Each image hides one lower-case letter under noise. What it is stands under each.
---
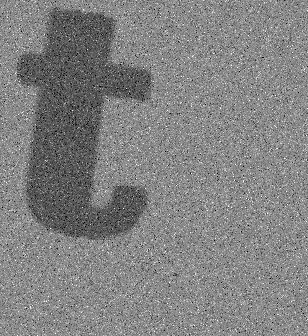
t
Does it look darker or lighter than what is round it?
darker
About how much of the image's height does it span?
two thirds
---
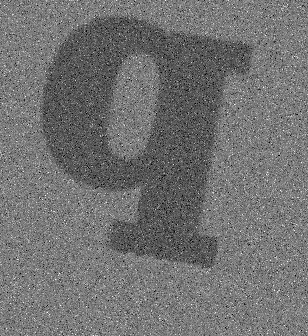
q
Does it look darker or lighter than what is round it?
darker
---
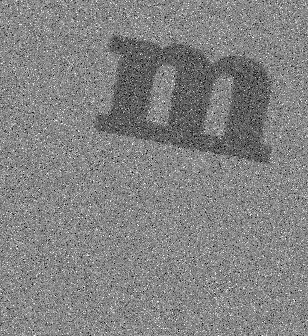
m
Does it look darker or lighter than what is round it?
darker
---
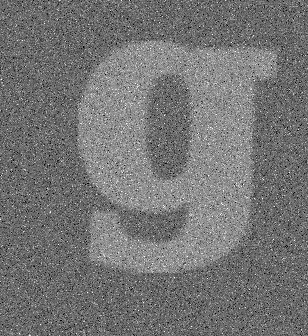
g
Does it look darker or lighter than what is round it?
lighter
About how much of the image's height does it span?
two thirds
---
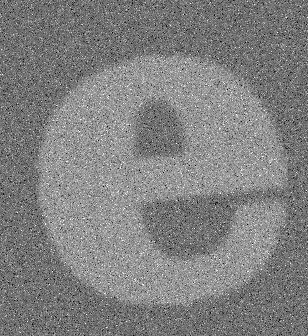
e
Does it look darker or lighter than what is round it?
lighter
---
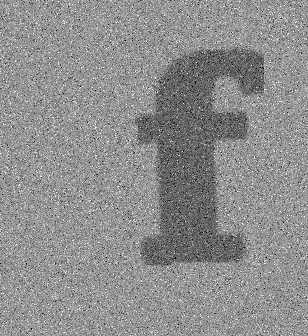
f
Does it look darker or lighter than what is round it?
darker
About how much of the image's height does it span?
two thirds
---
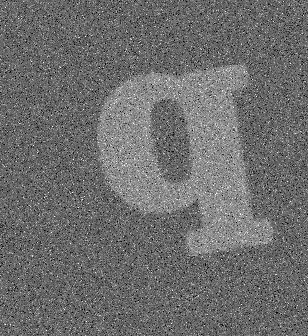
q
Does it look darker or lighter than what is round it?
lighter
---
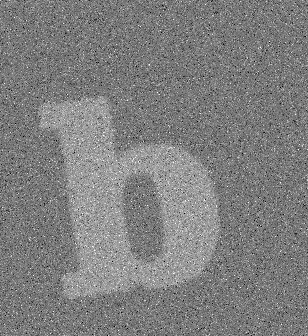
b
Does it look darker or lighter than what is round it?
lighter
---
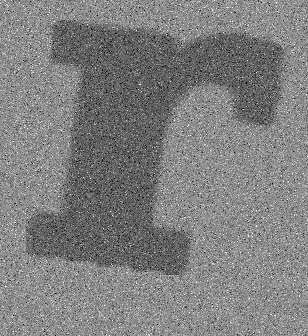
r
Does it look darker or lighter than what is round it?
darker
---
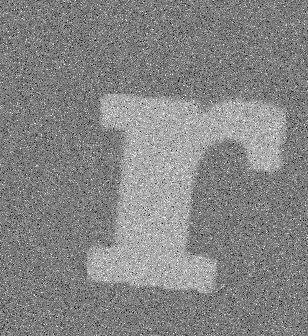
r
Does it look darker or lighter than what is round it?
lighter
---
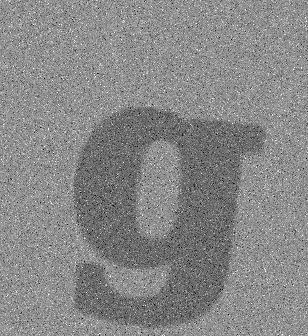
g
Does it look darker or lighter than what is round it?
darker
